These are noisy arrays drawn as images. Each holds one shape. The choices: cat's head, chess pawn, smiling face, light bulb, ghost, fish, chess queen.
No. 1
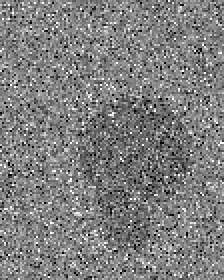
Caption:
dark light bulb
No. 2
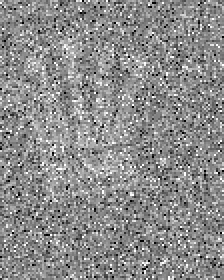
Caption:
light chess queen
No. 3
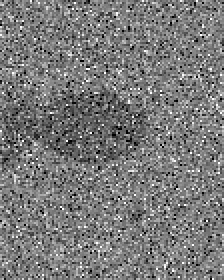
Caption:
dark fish
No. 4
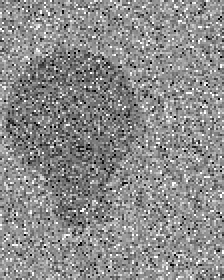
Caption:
dark light bulb
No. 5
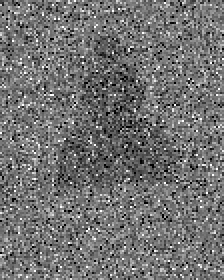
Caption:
dark chess pawn
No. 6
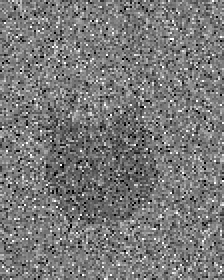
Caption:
dark cat's head
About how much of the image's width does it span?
half
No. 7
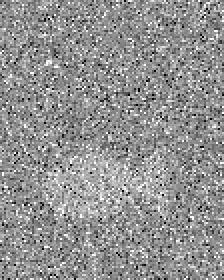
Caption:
light fish
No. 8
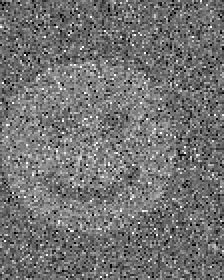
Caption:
light smiling face
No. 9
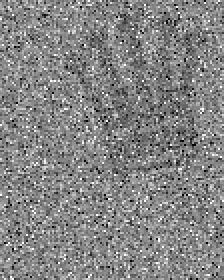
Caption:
dark chess queen
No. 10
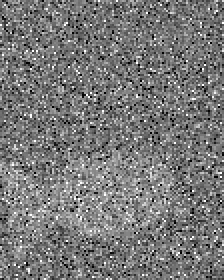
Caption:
light fish
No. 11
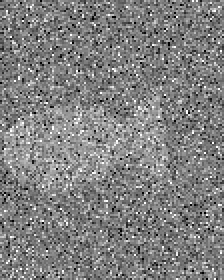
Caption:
light fish
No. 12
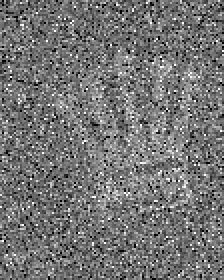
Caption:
light chess queen
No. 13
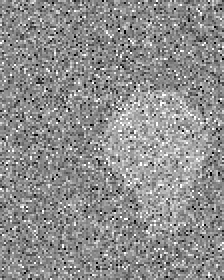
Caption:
light light bulb
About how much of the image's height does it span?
half
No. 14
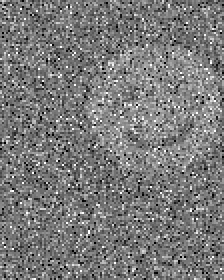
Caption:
light smiling face
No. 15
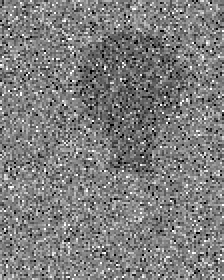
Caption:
dark light bulb
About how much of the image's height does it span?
half
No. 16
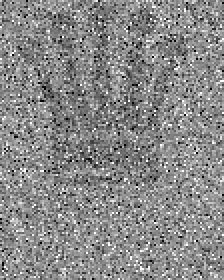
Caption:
dark chess queen
